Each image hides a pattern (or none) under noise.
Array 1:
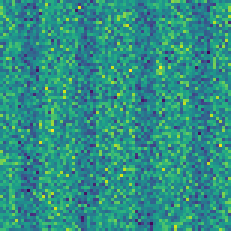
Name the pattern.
vertical stripes
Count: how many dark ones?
4
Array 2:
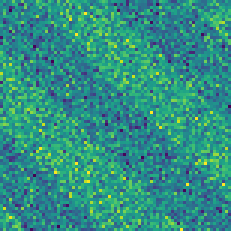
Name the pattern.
diagonal stripes
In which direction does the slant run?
top left to bottom right
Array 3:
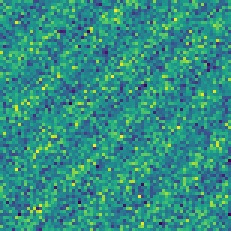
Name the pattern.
diagonal stripes
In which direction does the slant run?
bottom left to top right
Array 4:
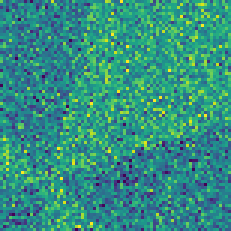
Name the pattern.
spokes from one point
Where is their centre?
bottom left
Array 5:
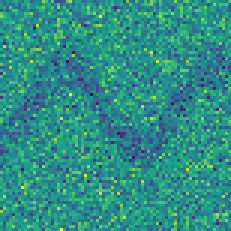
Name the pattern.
a wavy band
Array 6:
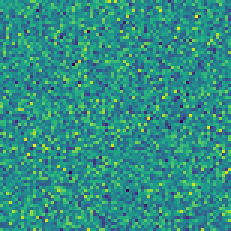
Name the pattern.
only noise
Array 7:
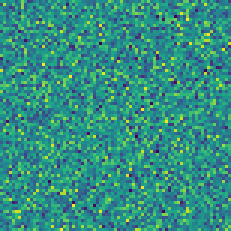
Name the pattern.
only noise
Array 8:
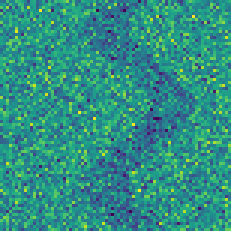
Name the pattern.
a wavy band
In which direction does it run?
top to bottom
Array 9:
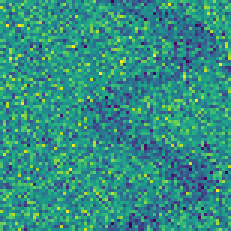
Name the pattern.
a wavy band
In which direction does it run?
top to bottom
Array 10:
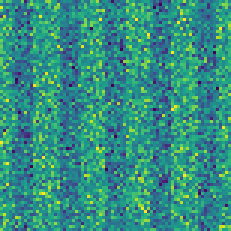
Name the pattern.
vertical stripes
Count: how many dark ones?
5
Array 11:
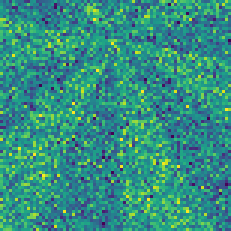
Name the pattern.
spokes from one point
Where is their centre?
top middle
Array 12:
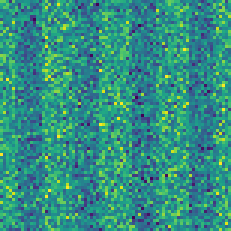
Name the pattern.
vertical stripes
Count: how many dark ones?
4
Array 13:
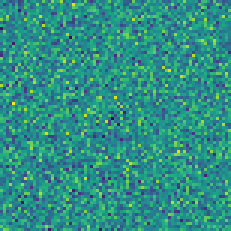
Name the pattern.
only noise
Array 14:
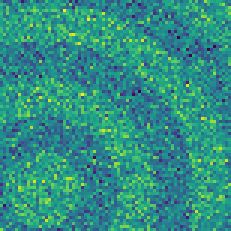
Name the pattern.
rings round one point
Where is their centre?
bottom left
